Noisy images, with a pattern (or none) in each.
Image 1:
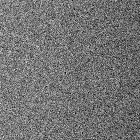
a smooth slope
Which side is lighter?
left
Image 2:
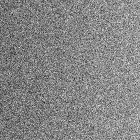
a smooth slope
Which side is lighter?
right
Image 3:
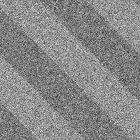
diagonal stripes
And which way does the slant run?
top left to bottom right
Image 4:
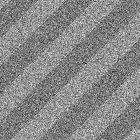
diagonal stripes
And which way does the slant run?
bottom left to top right
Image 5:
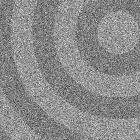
rings round one point
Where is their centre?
top right
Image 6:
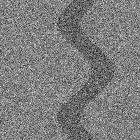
a wavy band
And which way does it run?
top to bottom
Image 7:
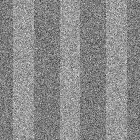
vertical stripes
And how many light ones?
3
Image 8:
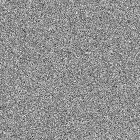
only noise
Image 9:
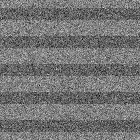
horizontal stripes
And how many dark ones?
5
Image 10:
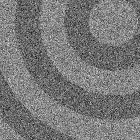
rings round one point
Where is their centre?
top right
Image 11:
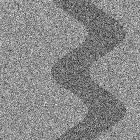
a wavy band
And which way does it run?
top to bottom
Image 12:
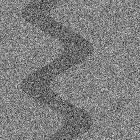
a wavy band
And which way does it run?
top to bottom
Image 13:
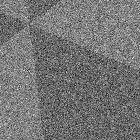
spokes from one point
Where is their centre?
top left
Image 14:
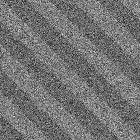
diagonal stripes
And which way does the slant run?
top left to bottom right
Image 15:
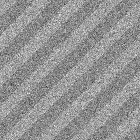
diagonal stripes
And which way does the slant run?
bottom left to top right
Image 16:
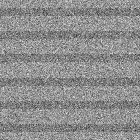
horizontal stripes
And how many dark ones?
6
